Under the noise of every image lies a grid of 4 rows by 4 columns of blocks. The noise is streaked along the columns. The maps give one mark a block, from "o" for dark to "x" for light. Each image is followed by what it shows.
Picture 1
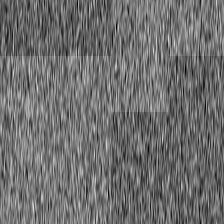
o o x x
x x x o
x x o o
x x o o
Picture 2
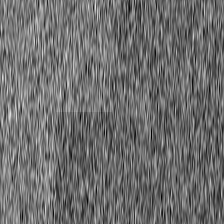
x x o o
x x o o
x o o o
x o o o
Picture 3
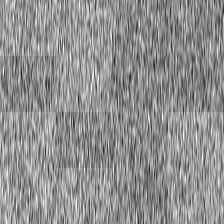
x x o o
o x o o
x o o x
x x o x
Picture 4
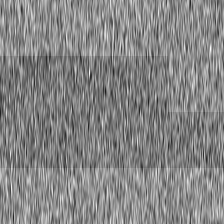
x x x x
o o o x
o o o o
x x x x
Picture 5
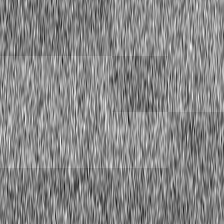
o o x x
x x o x
x x x o
o o o o
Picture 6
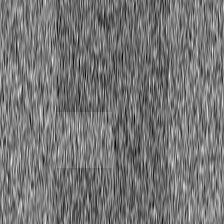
x o o x
x o o x
x x o x
x o o x
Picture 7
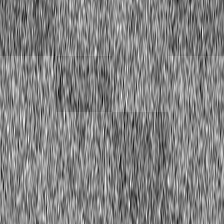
o x x o
x o x x
x x o x
x x o x
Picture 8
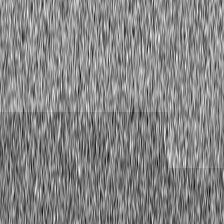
x x x x
x x x x
o o o x
o o o o
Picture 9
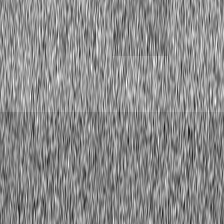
x x o x
x x x x
o o o o
o o o o
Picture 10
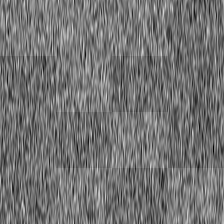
x x x o
o x o o
o o x o
o x o x
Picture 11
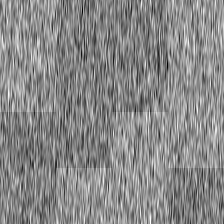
x o o x
x o o x
o o x x
o x x o
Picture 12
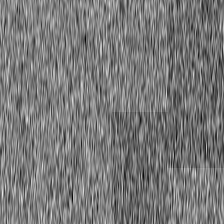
x x x o
x x x o
x x o o
x x o x
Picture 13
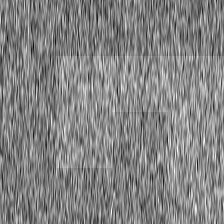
o o o o
o x x x
o x o x
o o o x
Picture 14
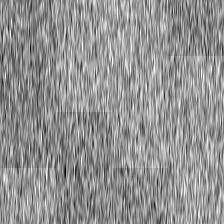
o x x o
o x x x
o o x x
x o o x
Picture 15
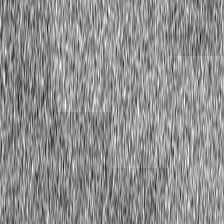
o x x o
o x x x
o o x x
o o o x
